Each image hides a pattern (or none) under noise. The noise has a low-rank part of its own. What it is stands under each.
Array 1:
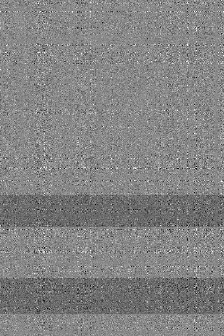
bands of rows
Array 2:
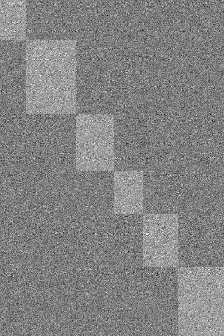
blocks along the diagonal
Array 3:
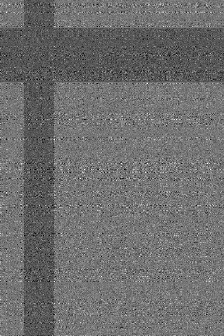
bands of rows crossing bands of columns
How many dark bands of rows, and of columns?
1 and 1
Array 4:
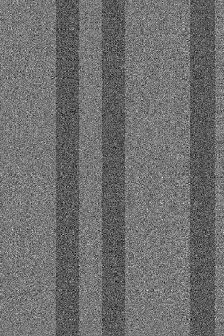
bands of columns
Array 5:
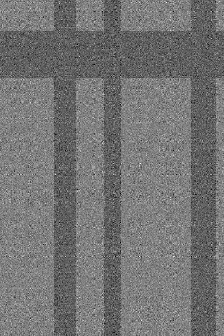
bands of rows crossing bands of columns
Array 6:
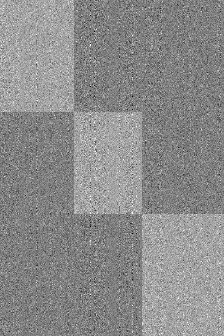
blocks along the diagonal
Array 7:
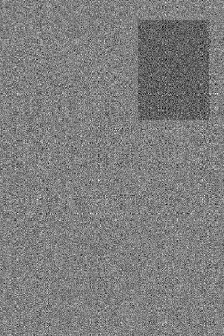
one block
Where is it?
top right
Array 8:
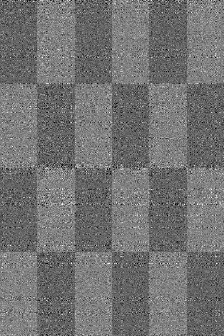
a checkerboard
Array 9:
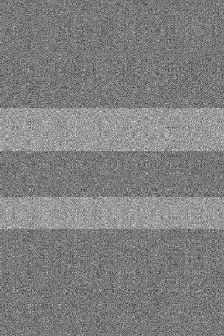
bands of rows
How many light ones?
2
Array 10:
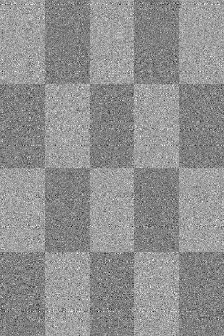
a checkerboard
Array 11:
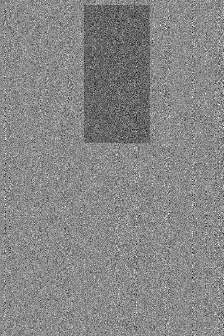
one block
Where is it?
top middle
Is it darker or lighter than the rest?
darker
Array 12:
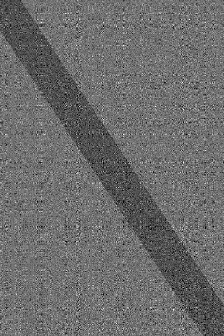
a diagonal band
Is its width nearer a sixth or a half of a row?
a sixth
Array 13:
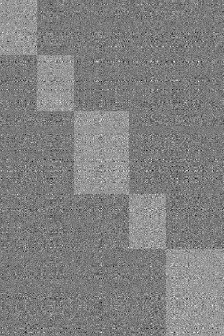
blocks along the diagonal
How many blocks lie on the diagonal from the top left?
5
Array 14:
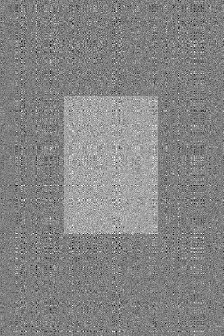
one block
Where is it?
centre
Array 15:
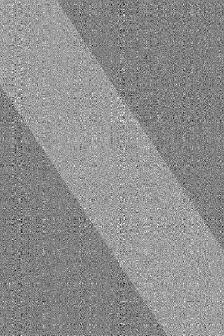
a diagonal band
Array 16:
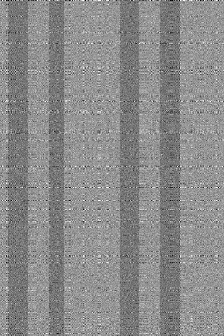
bands of columns
